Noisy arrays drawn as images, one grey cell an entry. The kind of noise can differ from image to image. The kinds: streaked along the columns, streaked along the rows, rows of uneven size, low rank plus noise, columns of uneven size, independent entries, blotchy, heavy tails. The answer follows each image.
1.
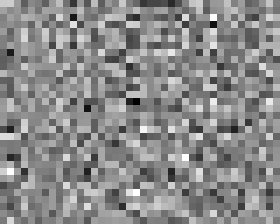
low rank plus noise
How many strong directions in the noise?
two
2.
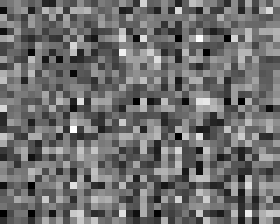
low rank plus noise
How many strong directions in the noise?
three or four
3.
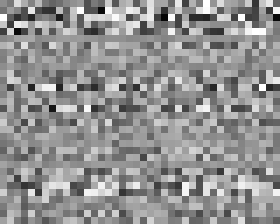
rows of uneven size
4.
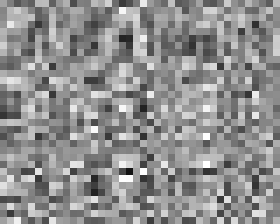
low rank plus noise
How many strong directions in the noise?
two
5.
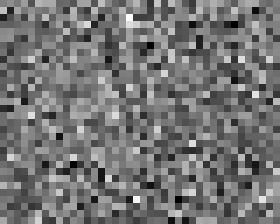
independent entries
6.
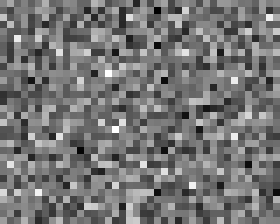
independent entries
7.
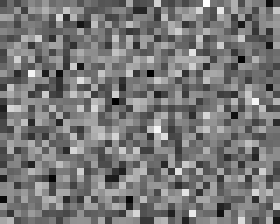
independent entries
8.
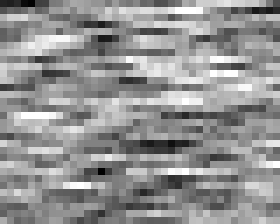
streaked along the rows
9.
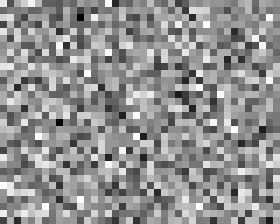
independent entries
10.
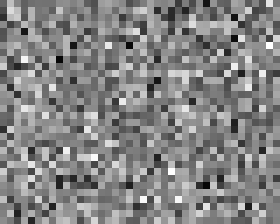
low rank plus noise
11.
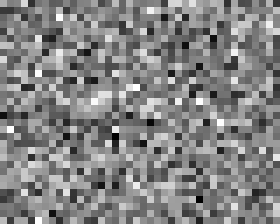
independent entries
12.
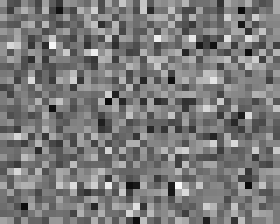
low rank plus noise
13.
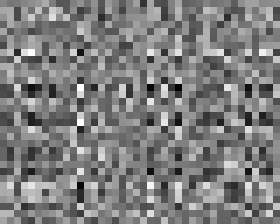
low rank plus noise
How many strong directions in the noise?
one
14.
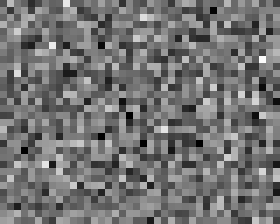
independent entries
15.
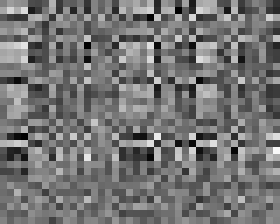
low rank plus noise
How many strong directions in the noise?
one
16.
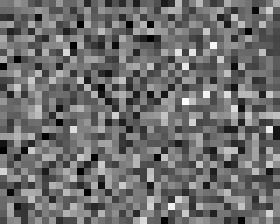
independent entries
